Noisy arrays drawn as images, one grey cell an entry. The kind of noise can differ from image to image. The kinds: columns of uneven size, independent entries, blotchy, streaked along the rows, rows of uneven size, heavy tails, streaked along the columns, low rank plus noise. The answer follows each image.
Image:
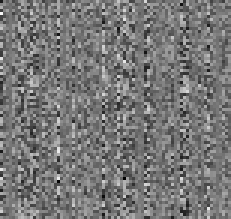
columns of uneven size
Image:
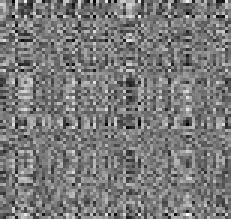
low rank plus noise
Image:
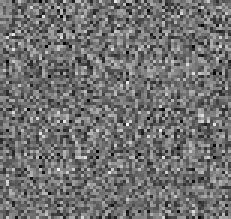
low rank plus noise
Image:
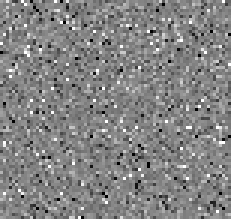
heavy tails
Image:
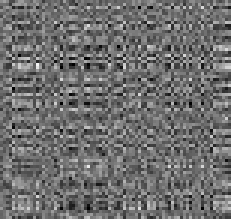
low rank plus noise
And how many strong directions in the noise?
one
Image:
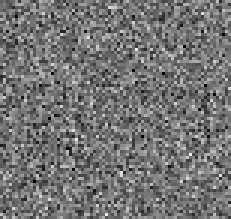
independent entries
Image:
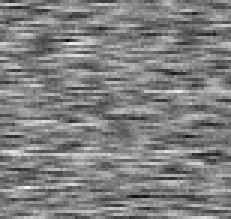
streaked along the rows
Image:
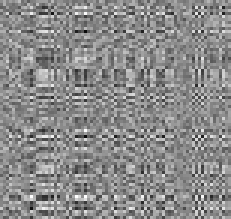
low rank plus noise
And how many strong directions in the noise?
one
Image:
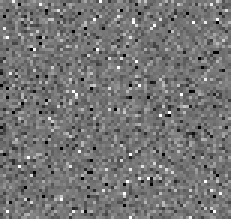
heavy tails
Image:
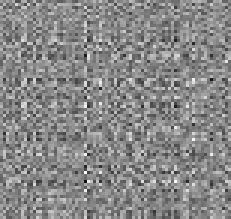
low rank plus noise
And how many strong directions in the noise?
two
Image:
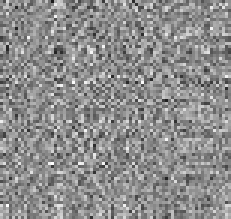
low rank plus noise
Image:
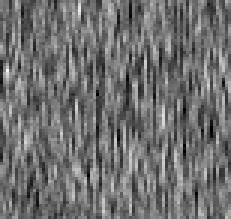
streaked along the columns
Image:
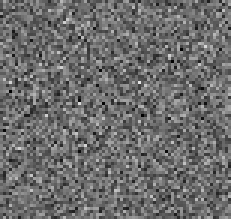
independent entries
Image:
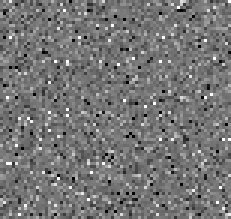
heavy tails
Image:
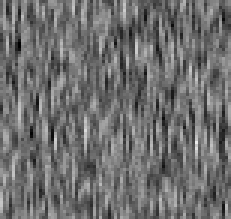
streaked along the columns
